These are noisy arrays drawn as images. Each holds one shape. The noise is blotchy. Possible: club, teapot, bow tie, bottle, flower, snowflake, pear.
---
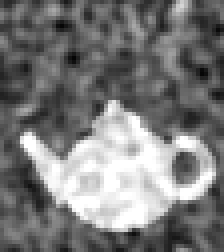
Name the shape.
teapot
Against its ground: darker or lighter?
lighter
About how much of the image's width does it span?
nearly all
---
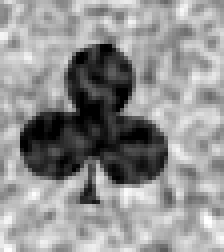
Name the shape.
club
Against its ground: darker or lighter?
darker
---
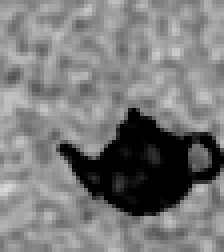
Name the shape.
teapot
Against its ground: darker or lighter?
darker
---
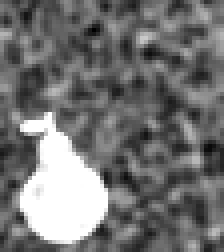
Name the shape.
pear
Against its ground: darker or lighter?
lighter
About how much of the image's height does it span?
half
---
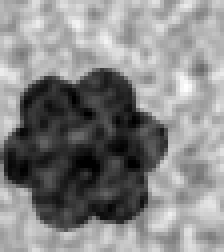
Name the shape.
flower
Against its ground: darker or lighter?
darker
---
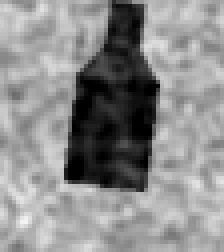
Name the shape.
bottle
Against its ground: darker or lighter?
darker
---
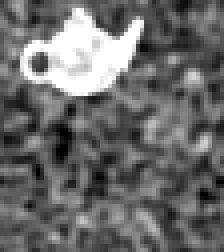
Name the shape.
teapot
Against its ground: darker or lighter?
lighter
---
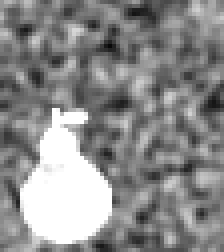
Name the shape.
pear
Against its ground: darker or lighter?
lighter
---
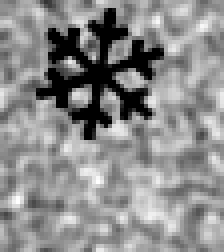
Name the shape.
snowflake
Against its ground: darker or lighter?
darker
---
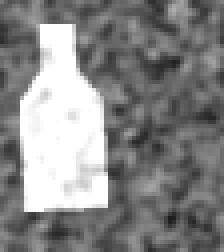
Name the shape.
bottle
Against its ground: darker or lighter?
lighter
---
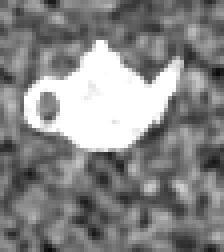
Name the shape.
teapot
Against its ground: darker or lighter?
lighter
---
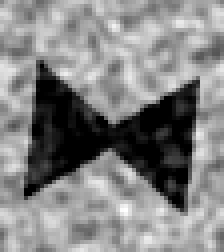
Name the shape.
bow tie
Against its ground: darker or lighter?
darker
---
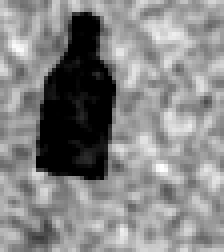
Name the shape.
bottle
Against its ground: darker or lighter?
darker
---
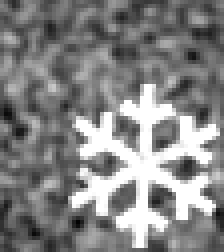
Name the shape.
snowflake
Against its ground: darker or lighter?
lighter
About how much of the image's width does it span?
two thirds
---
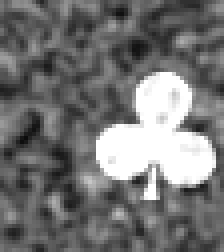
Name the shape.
club
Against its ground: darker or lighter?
lighter
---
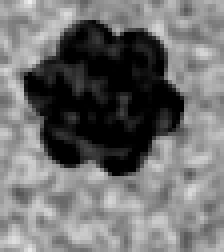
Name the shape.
flower
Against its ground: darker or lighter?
darker
